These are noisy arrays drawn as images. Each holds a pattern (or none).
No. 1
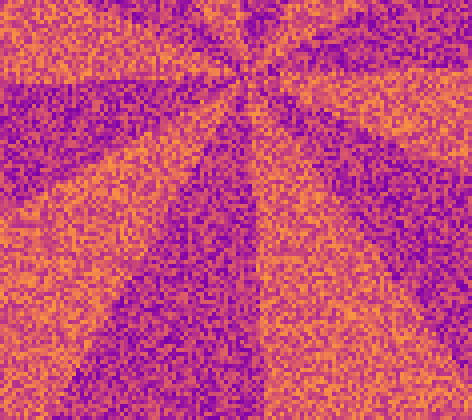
spokes from one point
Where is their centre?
top middle
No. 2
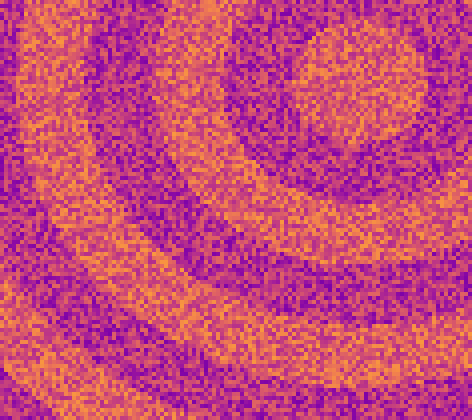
rings round one point
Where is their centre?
top right
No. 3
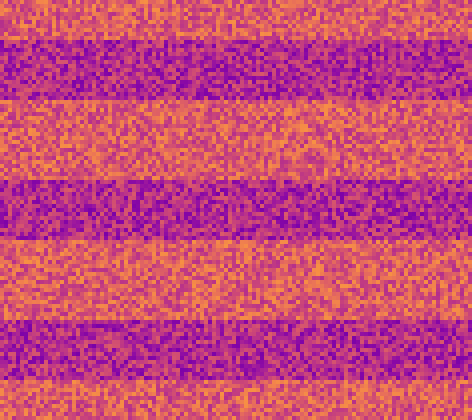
horizontal stripes
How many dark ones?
3
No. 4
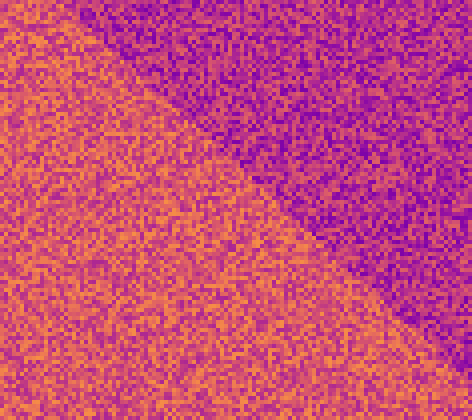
a sharp edge
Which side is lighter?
bottom left
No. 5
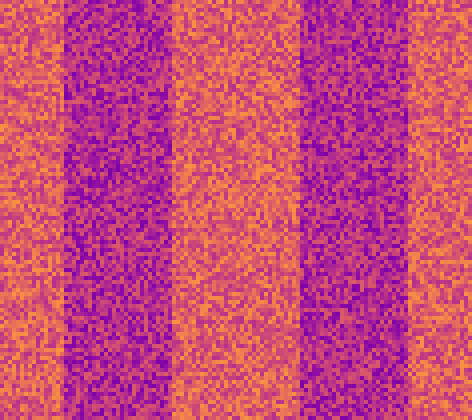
vertical stripes
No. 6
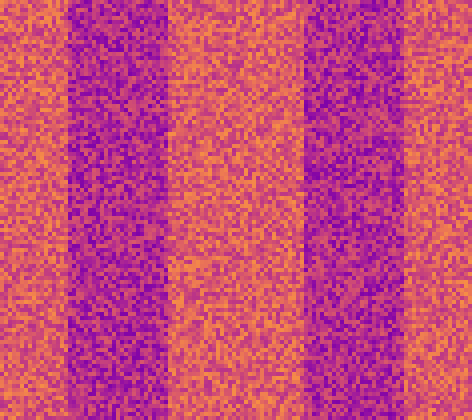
vertical stripes
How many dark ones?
2
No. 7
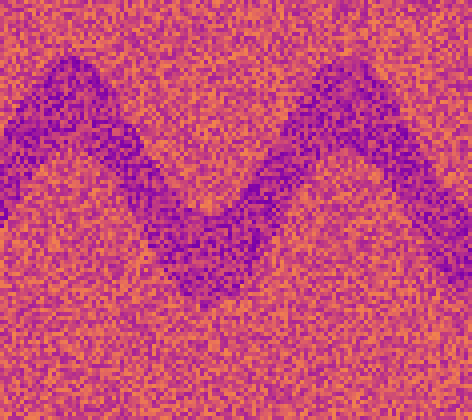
a wavy band
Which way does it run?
left to right
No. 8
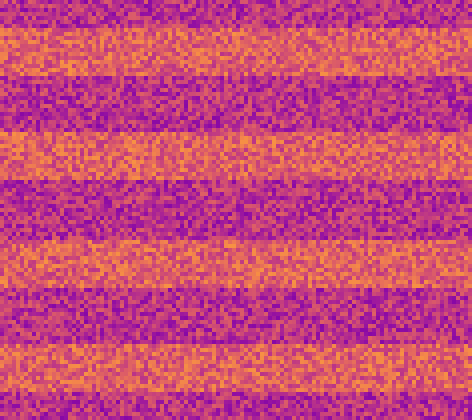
horizontal stripes
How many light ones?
4
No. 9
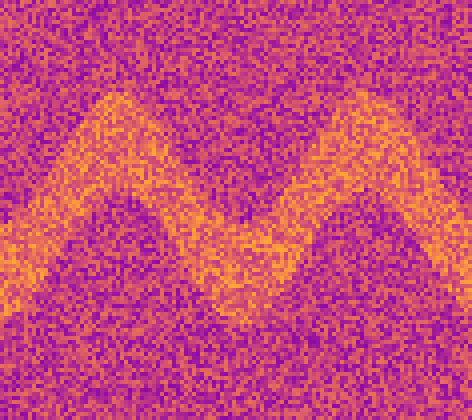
a wavy band
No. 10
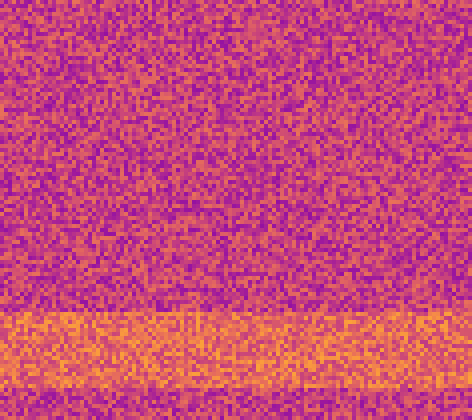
one horizontal stripe
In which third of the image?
bottom
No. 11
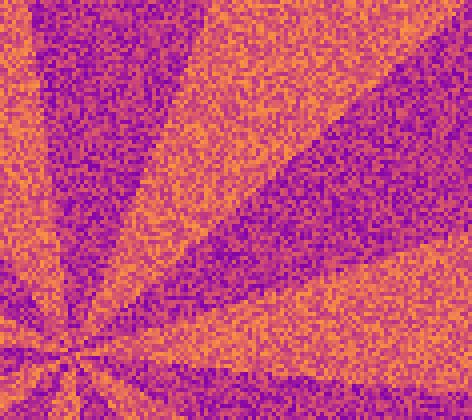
spokes from one point
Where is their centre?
bottom left
